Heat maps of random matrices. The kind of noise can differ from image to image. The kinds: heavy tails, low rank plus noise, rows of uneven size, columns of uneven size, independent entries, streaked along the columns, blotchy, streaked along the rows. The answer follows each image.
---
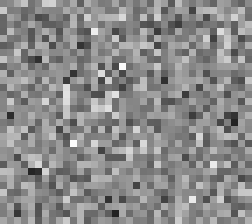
independent entries
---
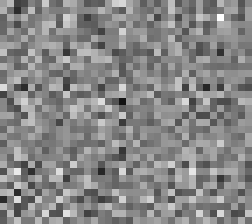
low rank plus noise
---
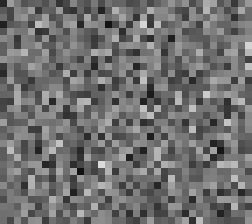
independent entries
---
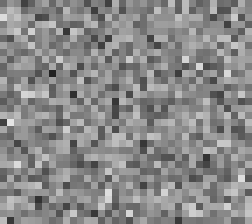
independent entries
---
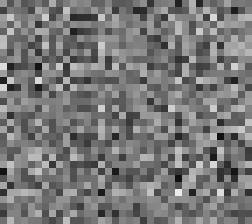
low rank plus noise
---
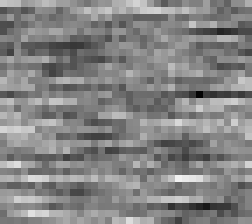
streaked along the rows
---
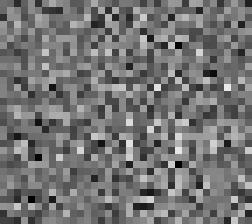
low rank plus noise
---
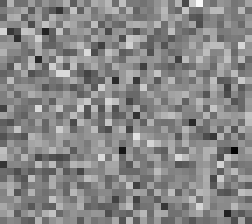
independent entries
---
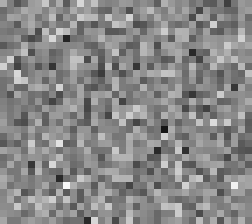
independent entries
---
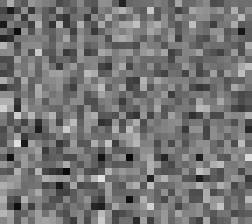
low rank plus noise
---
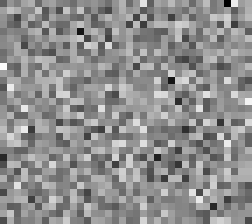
independent entries
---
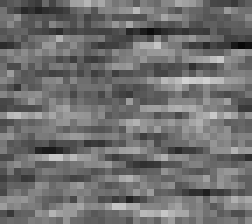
streaked along the rows
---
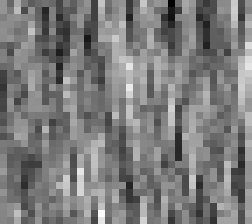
streaked along the columns
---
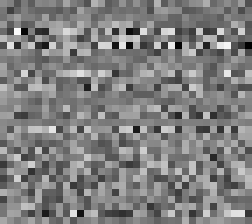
rows of uneven size
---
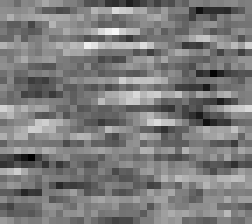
streaked along the rows
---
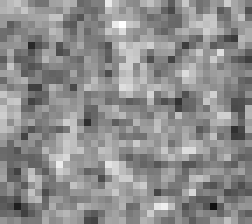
blotchy
